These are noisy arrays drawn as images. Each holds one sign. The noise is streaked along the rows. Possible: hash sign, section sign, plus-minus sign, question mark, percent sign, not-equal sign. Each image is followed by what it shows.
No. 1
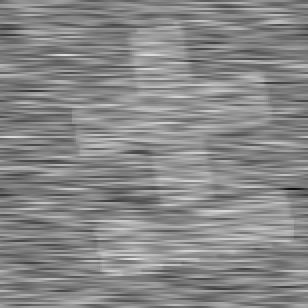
plus-minus sign
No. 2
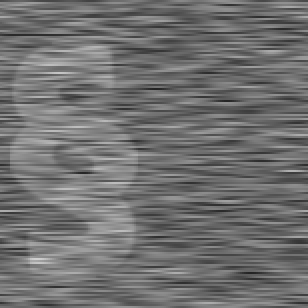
section sign
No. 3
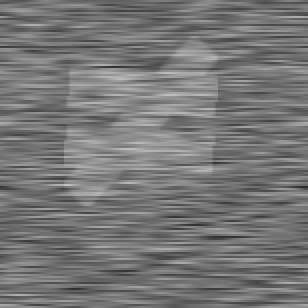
not-equal sign
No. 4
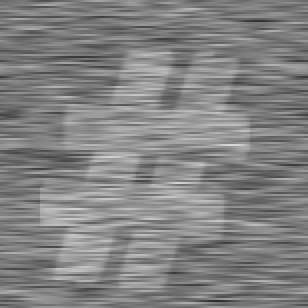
hash sign
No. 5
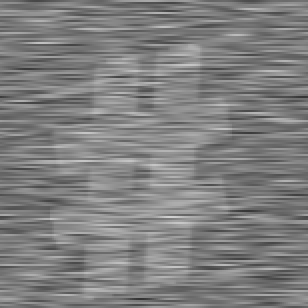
hash sign
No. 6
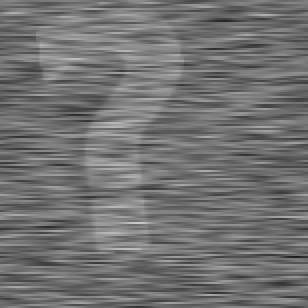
question mark
